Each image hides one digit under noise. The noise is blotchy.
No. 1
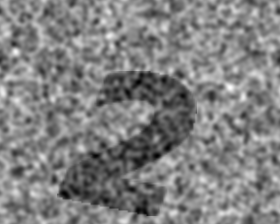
dark 2
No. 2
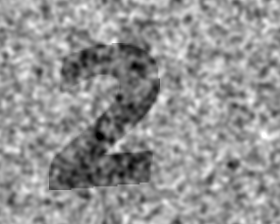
dark 2
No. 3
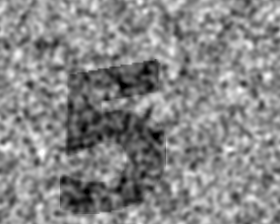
dark 5
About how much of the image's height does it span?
two thirds
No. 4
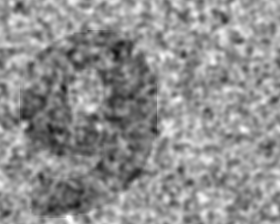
dark 9
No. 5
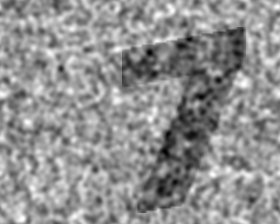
dark 7
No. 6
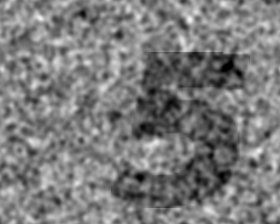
dark 5
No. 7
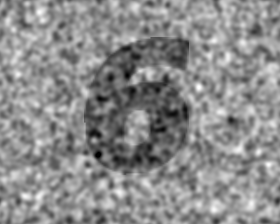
dark 6
